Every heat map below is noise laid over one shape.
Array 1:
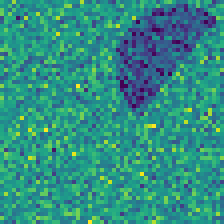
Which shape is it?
half disc
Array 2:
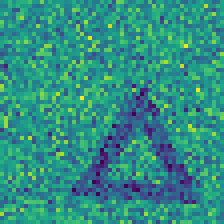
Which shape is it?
triangle frame
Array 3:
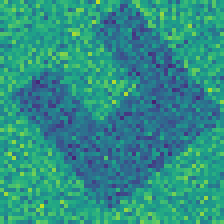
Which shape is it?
square with a notch
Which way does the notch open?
up and left
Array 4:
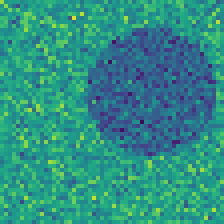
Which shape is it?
disc
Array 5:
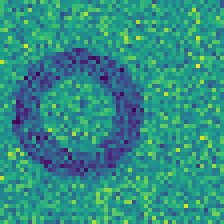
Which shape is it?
ring
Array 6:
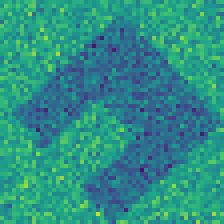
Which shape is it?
square with a notch
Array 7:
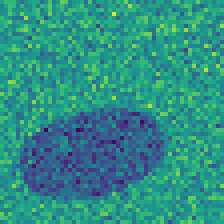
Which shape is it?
ellipse
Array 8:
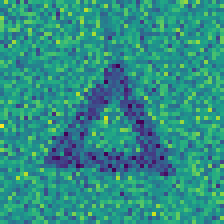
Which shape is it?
triangle frame
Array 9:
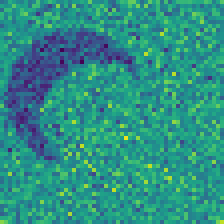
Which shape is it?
crescent
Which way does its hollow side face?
down and right
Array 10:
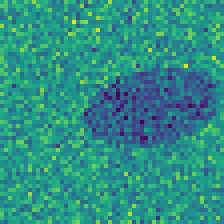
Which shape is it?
ellipse
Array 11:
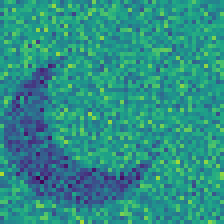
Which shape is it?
crescent
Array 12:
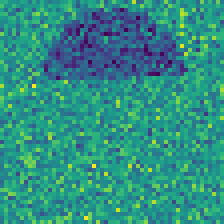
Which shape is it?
half disc
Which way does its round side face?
up
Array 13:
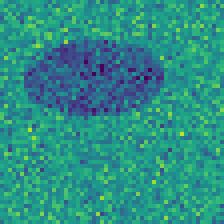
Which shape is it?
ellipse
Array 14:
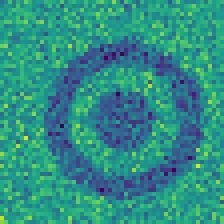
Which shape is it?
bullseye
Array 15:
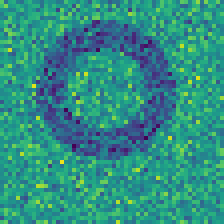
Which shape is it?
ring
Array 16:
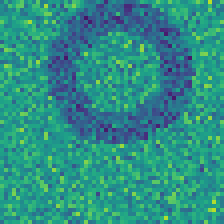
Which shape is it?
ring
